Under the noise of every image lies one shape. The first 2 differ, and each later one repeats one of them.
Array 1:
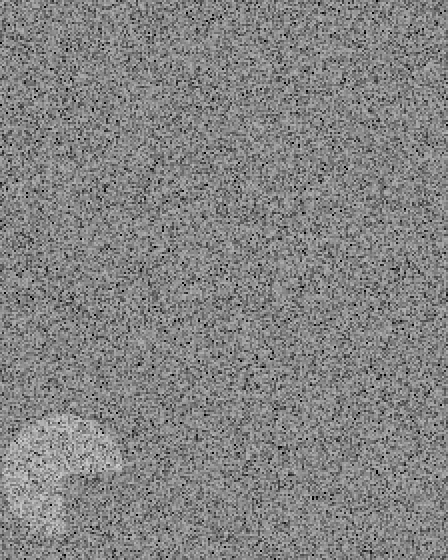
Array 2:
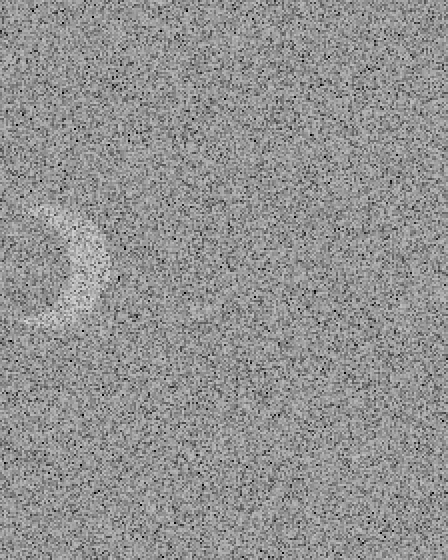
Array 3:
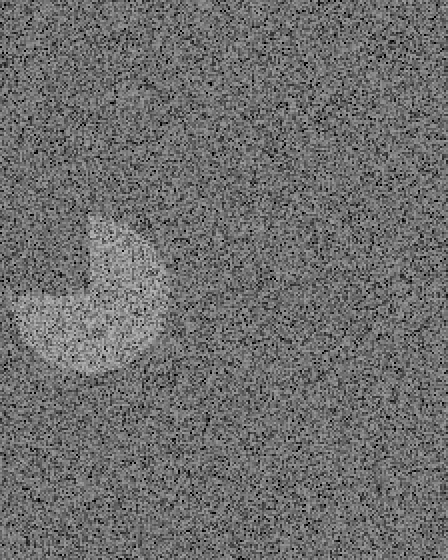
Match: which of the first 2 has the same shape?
1
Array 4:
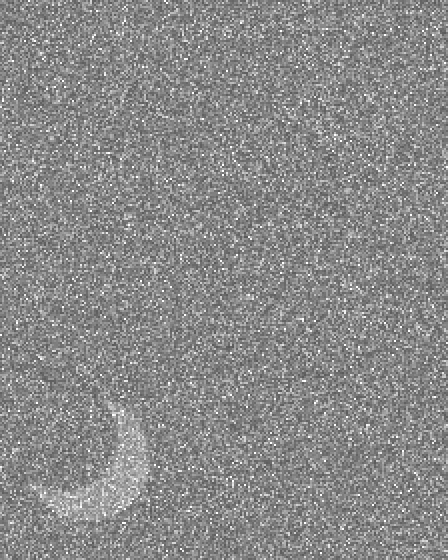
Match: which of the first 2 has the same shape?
2
